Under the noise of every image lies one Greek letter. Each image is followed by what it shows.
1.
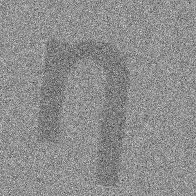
eta
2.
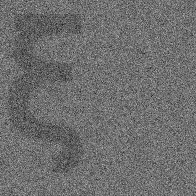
xi
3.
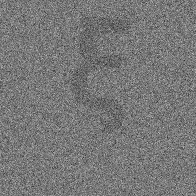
xi
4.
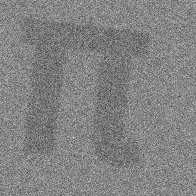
pi
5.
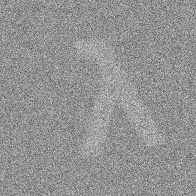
lambda
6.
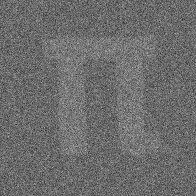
pi
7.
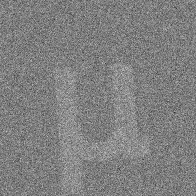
mu
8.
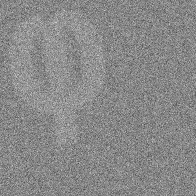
phi
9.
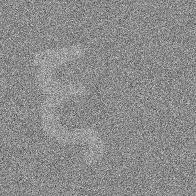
xi
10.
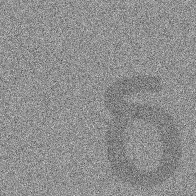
delta
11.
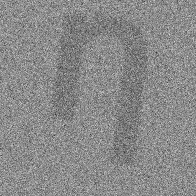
eta
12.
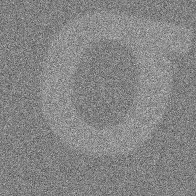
sigma
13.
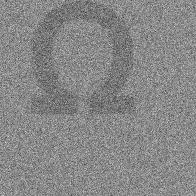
omega
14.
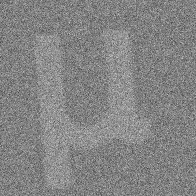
mu
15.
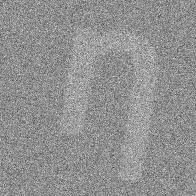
eta
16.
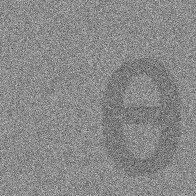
theta
